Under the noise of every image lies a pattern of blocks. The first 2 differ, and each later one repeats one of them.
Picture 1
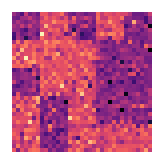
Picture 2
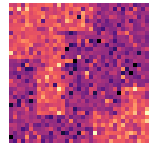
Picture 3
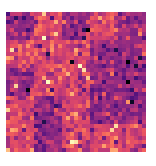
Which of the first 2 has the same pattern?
1
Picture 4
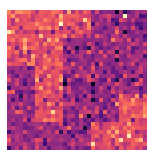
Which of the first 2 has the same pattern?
2
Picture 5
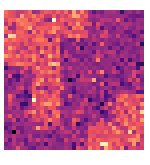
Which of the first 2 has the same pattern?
2
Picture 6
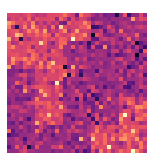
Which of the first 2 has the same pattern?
2
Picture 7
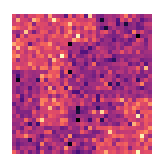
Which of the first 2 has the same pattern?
2
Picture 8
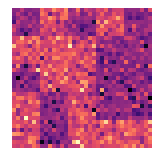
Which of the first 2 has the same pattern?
1
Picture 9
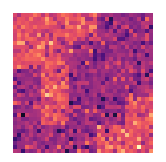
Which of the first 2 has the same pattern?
2
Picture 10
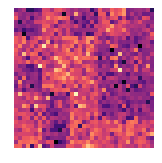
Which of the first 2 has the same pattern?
1
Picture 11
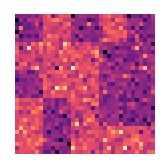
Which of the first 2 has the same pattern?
1
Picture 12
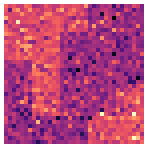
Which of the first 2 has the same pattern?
2
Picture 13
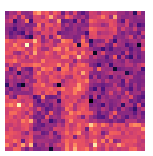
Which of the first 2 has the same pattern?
1
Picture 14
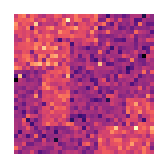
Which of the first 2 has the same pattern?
2
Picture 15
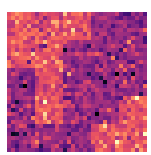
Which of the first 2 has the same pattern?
2
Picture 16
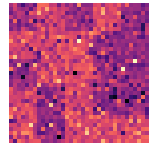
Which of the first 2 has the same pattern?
1
